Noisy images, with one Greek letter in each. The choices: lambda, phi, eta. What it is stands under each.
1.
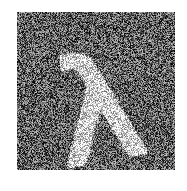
lambda
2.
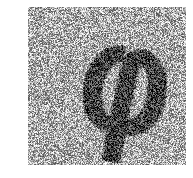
phi
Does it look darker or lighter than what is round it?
darker
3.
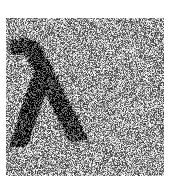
lambda
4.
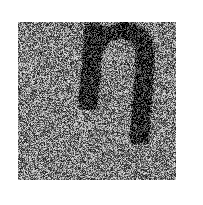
eta
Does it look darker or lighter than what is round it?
darker
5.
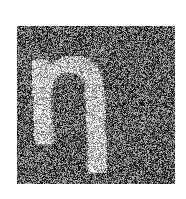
eta
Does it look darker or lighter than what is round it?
lighter
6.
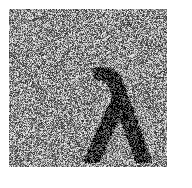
lambda
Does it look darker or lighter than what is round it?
darker
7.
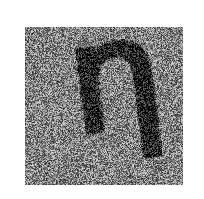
eta
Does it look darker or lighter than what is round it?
darker
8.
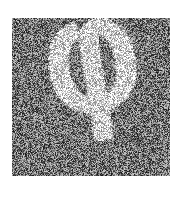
phi
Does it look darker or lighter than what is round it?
lighter
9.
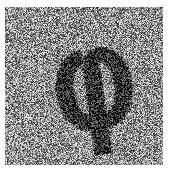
phi
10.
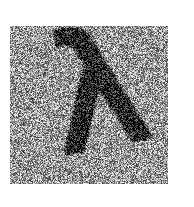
lambda
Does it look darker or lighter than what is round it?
darker
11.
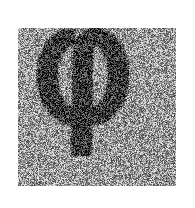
phi
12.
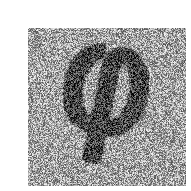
phi
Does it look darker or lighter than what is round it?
darker
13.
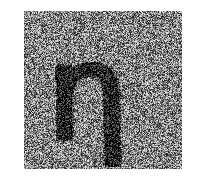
eta
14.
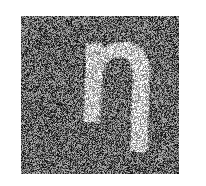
eta
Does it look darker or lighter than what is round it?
lighter
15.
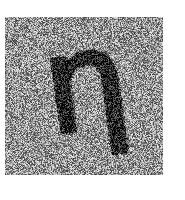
eta
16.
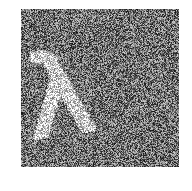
lambda
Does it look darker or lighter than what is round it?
lighter
